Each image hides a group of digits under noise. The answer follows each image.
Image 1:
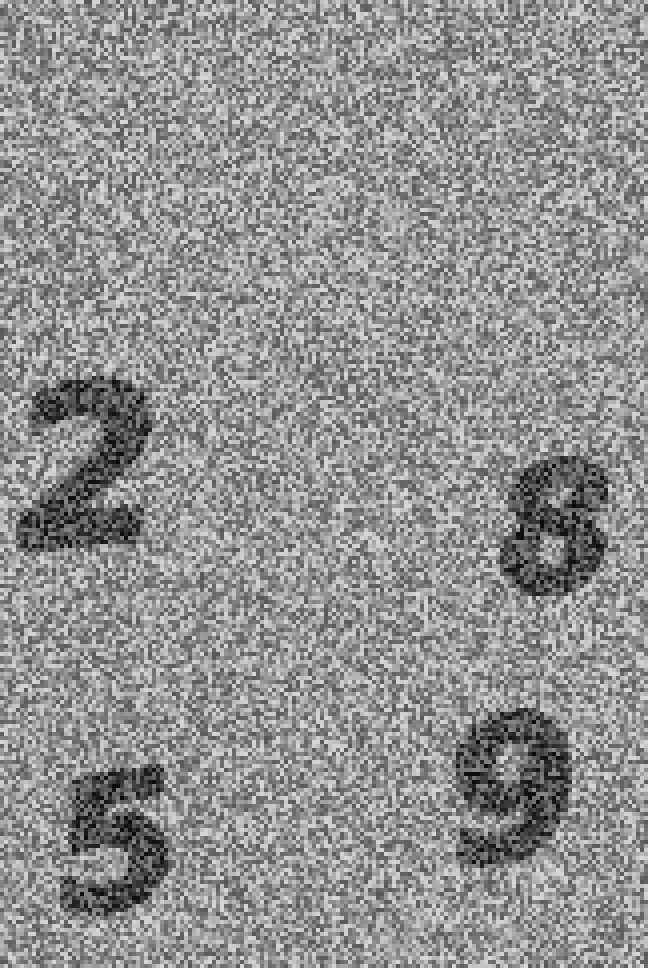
middle left: 2; middle right: 8; bottom left: 5; bottom right: 9
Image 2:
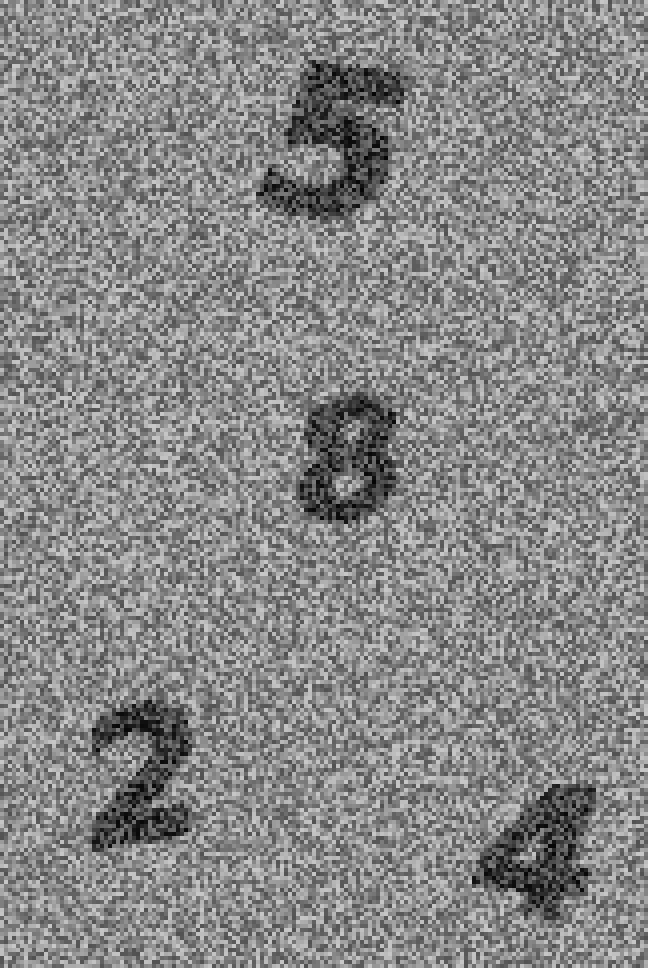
top middle: 5; centre: 8; bottom left: 2; bottom right: 4
